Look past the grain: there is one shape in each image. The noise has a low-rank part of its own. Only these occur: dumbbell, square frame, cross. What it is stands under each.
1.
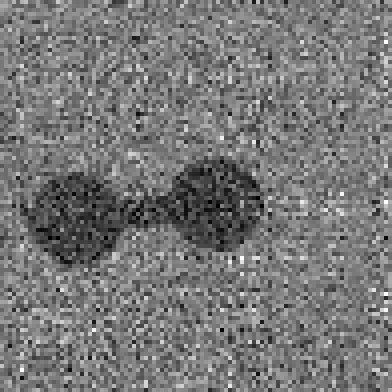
dark dumbbell
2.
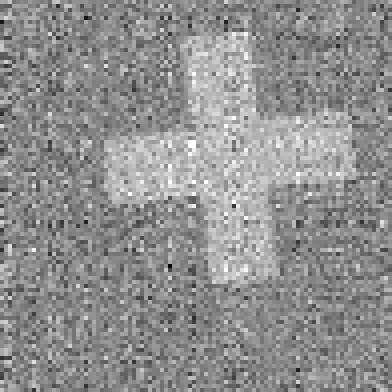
light cross
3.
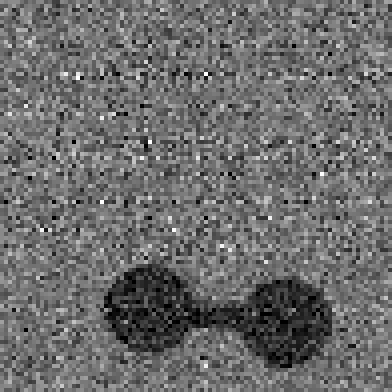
dark dumbbell
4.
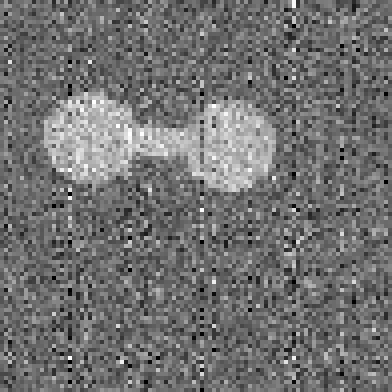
light dumbbell
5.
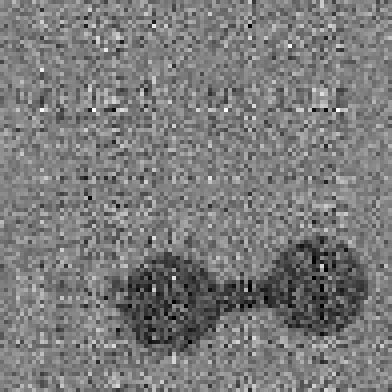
dark dumbbell
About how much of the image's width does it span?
two thirds
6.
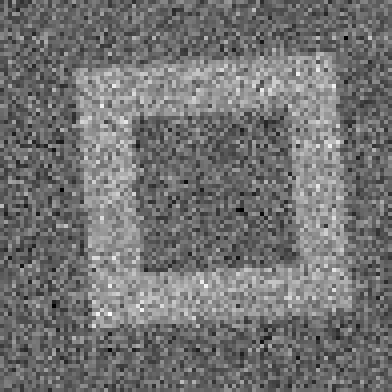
light square frame
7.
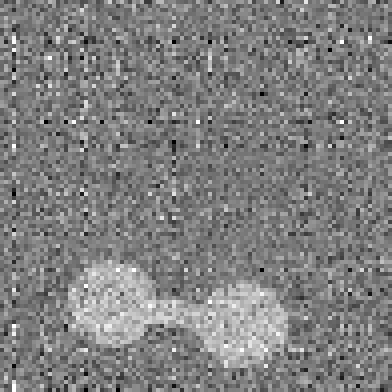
light dumbbell
